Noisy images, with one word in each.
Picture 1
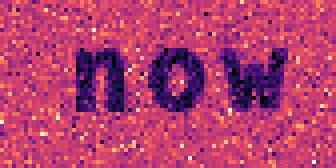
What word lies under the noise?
now
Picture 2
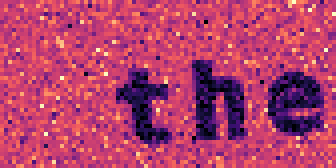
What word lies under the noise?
the
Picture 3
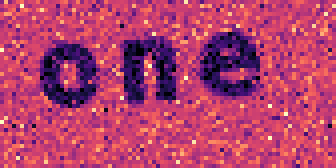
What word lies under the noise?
one
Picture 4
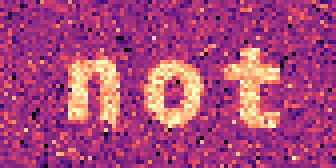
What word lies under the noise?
not
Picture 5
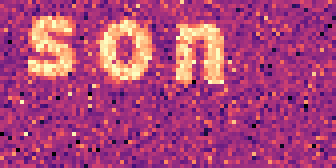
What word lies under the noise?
son
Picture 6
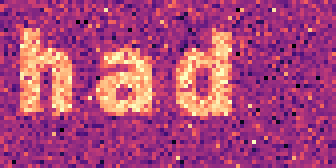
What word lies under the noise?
had
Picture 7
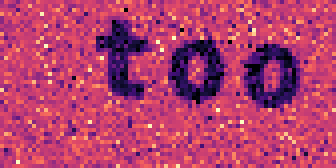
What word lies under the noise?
too
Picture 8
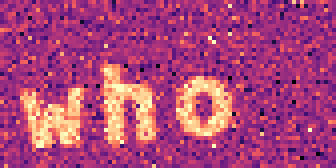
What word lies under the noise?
who
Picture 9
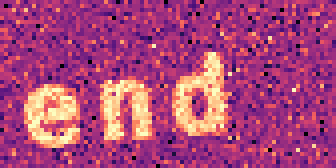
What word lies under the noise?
end
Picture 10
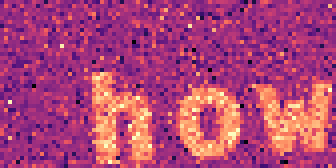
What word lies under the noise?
how
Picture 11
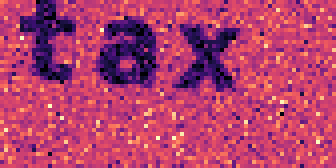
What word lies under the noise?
tax
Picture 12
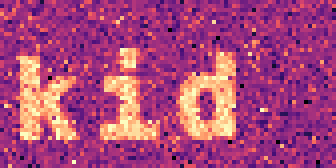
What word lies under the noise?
kid
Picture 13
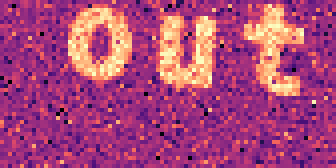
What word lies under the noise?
out
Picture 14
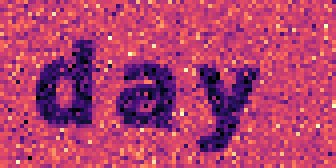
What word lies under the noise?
day
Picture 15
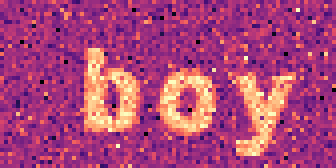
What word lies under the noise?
boy
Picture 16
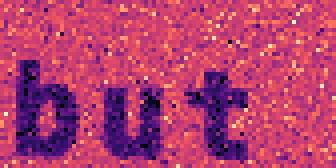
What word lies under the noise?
but
